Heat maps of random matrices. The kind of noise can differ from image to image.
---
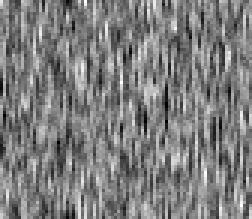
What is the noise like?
streaked along the columns
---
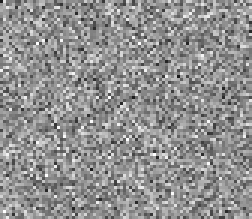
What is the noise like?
independent entries
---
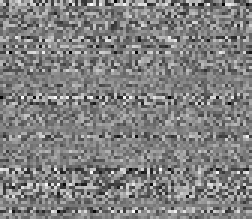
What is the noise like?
rows of uneven size
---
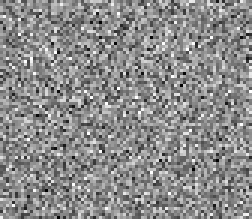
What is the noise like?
independent entries
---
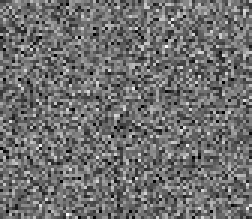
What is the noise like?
independent entries
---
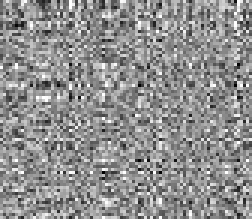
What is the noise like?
low rank plus noise
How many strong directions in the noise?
three or four
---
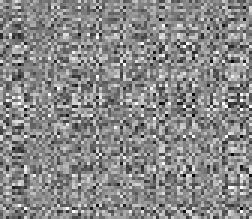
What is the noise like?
low rank plus noise
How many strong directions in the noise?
two
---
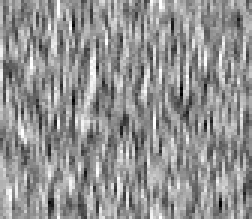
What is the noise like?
streaked along the columns
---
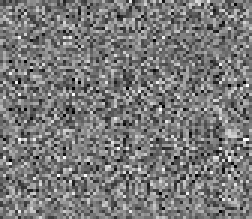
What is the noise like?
low rank plus noise
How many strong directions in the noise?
five to eight
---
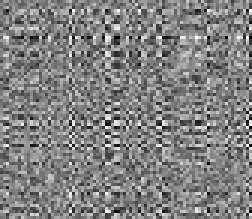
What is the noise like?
low rank plus noise
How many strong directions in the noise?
one
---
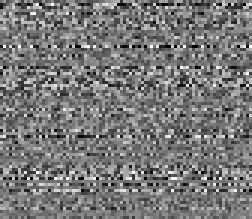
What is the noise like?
rows of uneven size
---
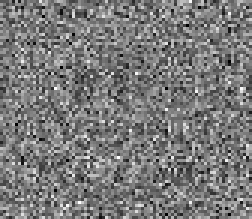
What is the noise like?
low rank plus noise
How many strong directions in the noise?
five to eight
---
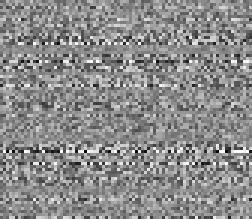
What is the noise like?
rows of uneven size
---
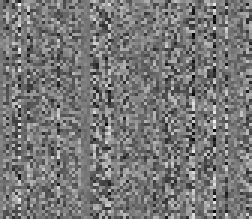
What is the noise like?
columns of uneven size
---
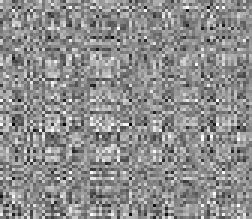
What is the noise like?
low rank plus noise
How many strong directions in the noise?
two
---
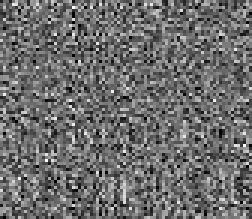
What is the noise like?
low rank plus noise
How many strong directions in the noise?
five to eight
